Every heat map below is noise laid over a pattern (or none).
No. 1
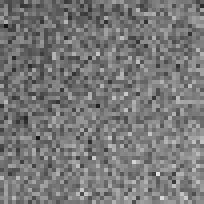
a smooth slope
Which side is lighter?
bottom right
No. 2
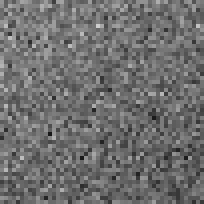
a smooth slope
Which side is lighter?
top left
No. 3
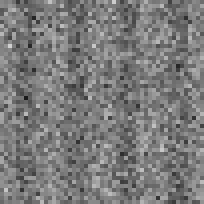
vertical stripes
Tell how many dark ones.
4
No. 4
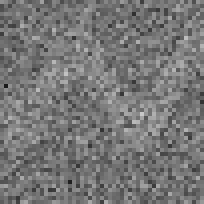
a wavy band
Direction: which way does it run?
left to right
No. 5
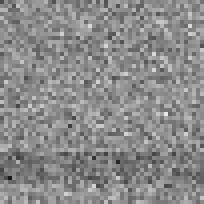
one horizontal stripe
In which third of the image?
bottom
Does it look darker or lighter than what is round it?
darker
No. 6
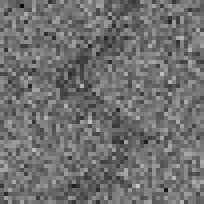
a wavy band
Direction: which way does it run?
top to bottom
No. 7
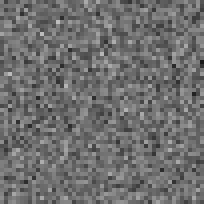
only noise
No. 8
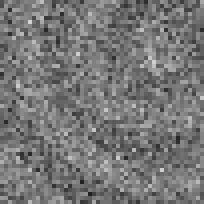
rings round one point
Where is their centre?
top right
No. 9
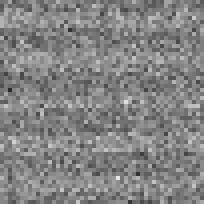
horizontal stripes
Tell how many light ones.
5
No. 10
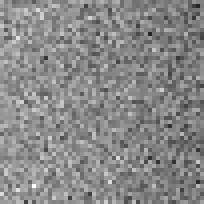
a smooth slope
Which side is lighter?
left
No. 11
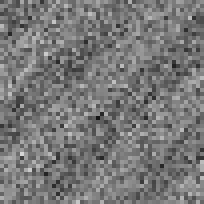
diagonal stripes
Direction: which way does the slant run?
bottom left to top right
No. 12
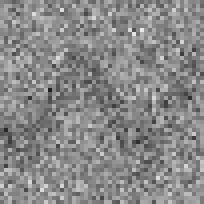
a wavy band
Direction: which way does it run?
left to right
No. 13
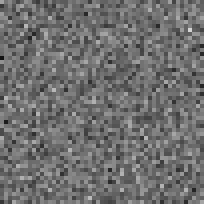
only noise
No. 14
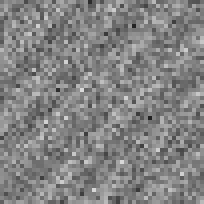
diagonal stripes
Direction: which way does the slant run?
bottom left to top right
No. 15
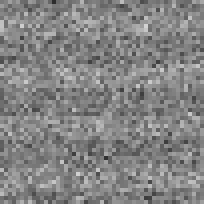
horizontal stripes
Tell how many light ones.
4
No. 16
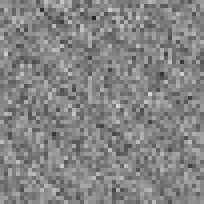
diagonal stripes
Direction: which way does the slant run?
top left to bottom right
